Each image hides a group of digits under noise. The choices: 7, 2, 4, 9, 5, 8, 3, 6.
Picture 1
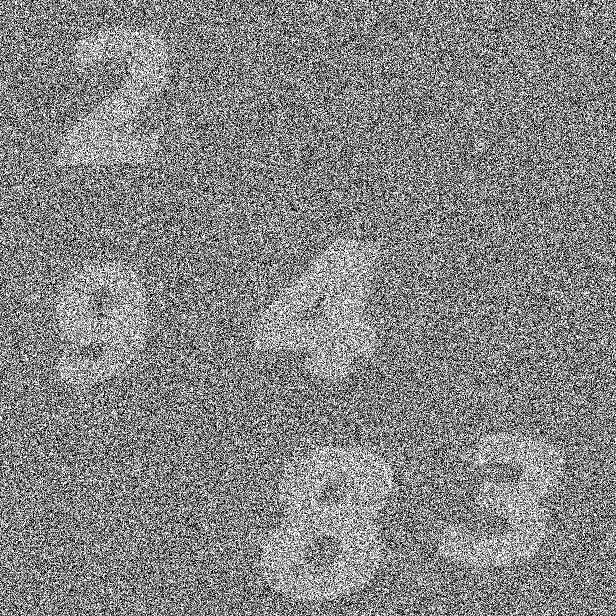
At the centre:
4
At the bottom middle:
8
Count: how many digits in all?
5
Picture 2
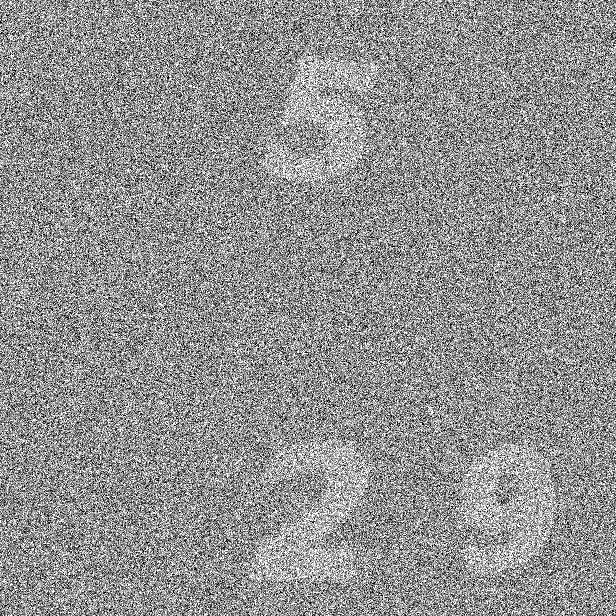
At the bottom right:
9
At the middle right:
nothing
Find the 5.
top middle
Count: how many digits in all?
3
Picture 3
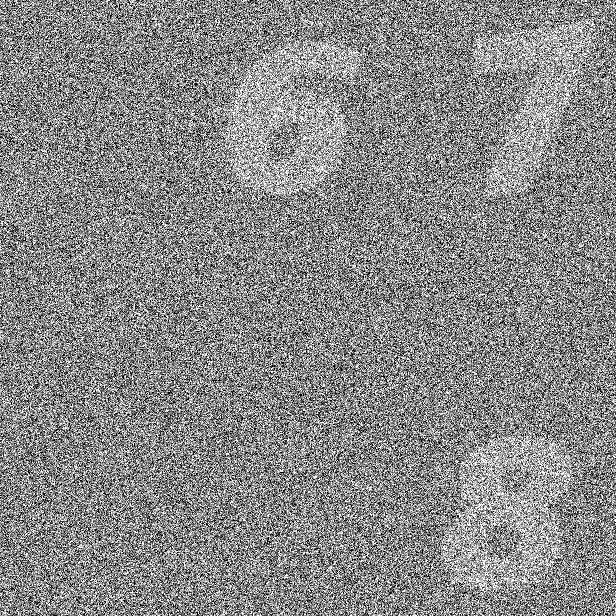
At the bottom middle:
nothing
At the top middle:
6
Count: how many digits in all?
3
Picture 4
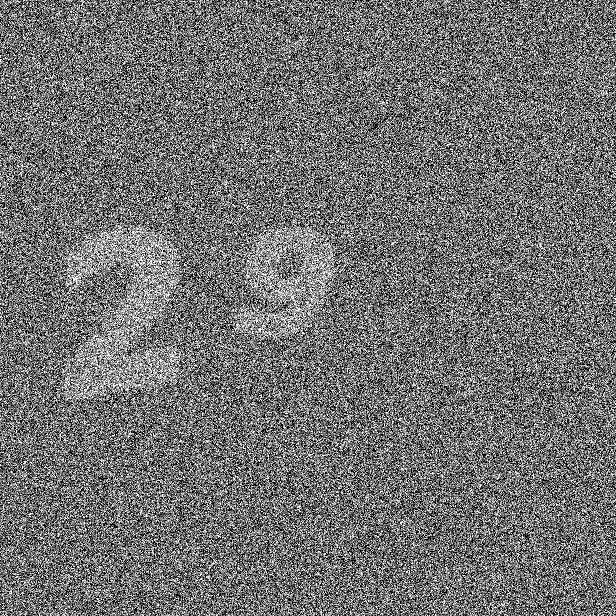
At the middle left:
2
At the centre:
9
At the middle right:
nothing
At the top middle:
nothing
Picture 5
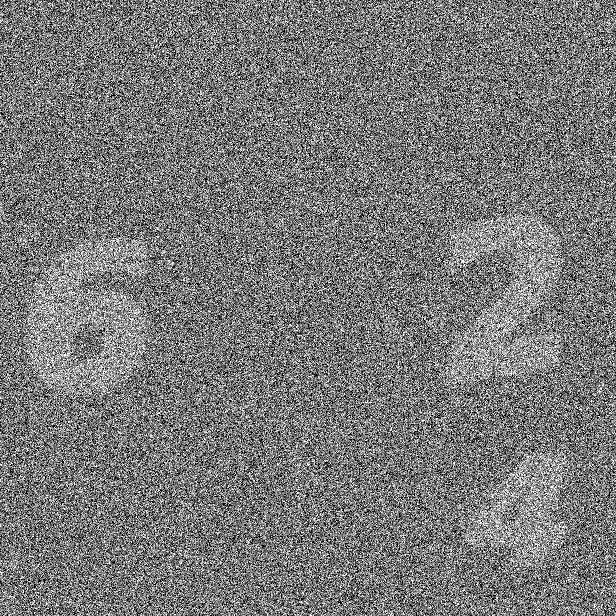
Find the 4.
bottom right
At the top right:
nothing
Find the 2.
middle right
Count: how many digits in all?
3
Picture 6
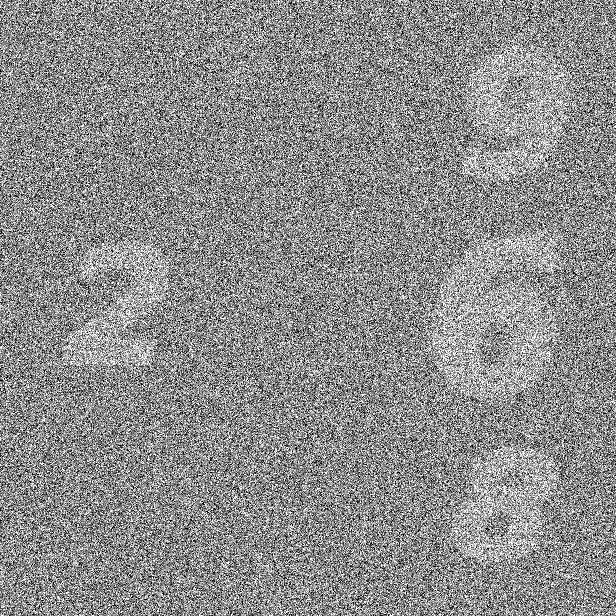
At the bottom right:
8
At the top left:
nothing
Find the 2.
middle left
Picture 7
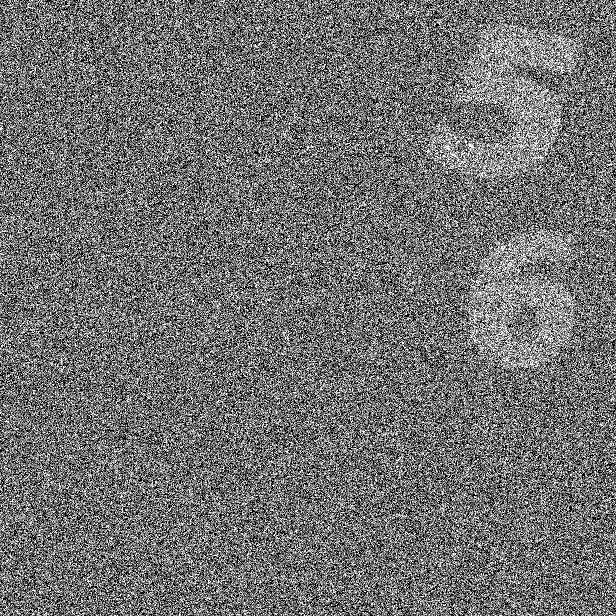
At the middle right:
6
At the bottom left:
nothing
